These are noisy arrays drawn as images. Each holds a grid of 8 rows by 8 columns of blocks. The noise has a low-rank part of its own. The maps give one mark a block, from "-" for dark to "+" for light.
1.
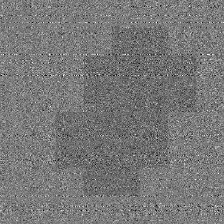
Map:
++++++++
++++--++
+++----+
+++----+
++----++
++----++
+++--+++
++++++++
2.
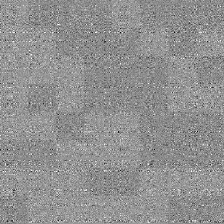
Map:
+---+---
++---+-+
+++---+-
+-+---++
++-++---
--+++---
+++--+++
-+++++--
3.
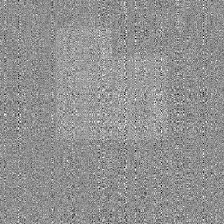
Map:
--------
--++----
--++++--
--++++--
--++++--
--------
--------
--------
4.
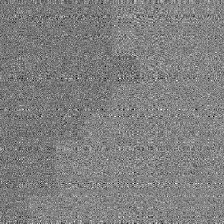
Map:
----++++
----++++
-----+++
----++++
---+++++
--++++++
--++++++
-+++++++
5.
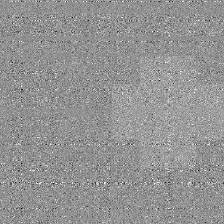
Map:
--------
--------
-----++-
----++++
----++++
-----++-
--------
--------
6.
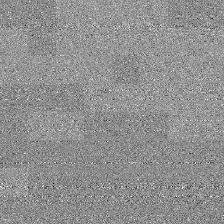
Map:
--++++--
+-++++++
++++-+++
---+++++
-++---++
--------
+-------
--------
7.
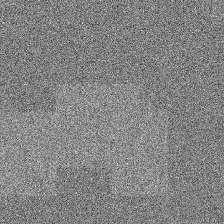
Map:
--------
--------
--------
--+++---
++++++--
++++++--
++--++--
--------
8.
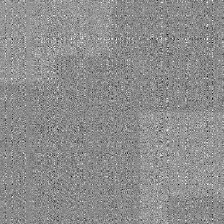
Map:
++++----
++++----
++------
--------
-----+++
-----+++
-----+++
-----+--
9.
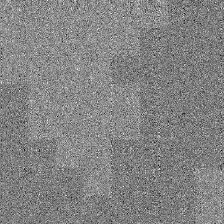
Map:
++++++--
+++++---
++++----
-++++---
-++++---
--++----
---+---+
-------+
